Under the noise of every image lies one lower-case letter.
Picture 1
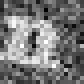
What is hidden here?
light n
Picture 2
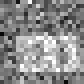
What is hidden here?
light m
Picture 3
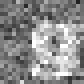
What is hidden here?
light g
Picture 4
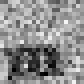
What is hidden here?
dark m
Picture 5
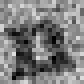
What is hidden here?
dark n
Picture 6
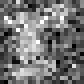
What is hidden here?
light r
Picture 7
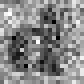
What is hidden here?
dark d
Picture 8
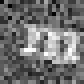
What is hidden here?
light m
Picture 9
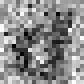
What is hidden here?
dark d
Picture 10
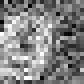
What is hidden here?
light g
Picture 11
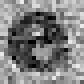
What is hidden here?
dark e
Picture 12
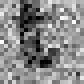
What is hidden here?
dark t
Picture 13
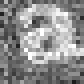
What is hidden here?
light a
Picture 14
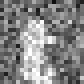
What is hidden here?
light t
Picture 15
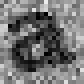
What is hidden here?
dark a
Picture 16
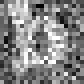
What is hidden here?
light b
